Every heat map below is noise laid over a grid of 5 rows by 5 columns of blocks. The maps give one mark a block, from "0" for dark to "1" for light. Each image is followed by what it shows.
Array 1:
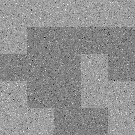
11111
10000
00010
10011
11001
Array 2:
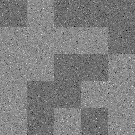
01000
11110
11001
10011
10101
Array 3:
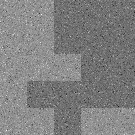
11000
11000
11100
10000
11011
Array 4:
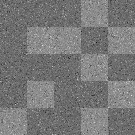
00010
01101
00010
01001
10010
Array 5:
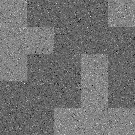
10001
11000
10010
00010
00111
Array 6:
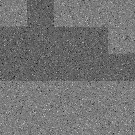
10111
00001
00000
11111
11111
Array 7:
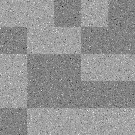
11010
01100
10011
10000
01111
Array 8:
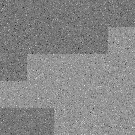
00000
00001
01111
11111
00111
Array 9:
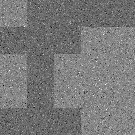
10000
00011
10111
10111
00011
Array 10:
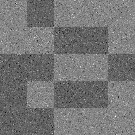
10111
11001
00110
01001
00111
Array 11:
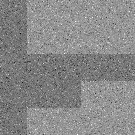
01111
01111
00000
00011
01111
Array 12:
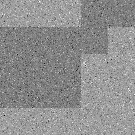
11100
00001
00011
00011
11111
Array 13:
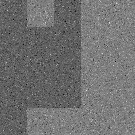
01011
00011
00011
00011
01111
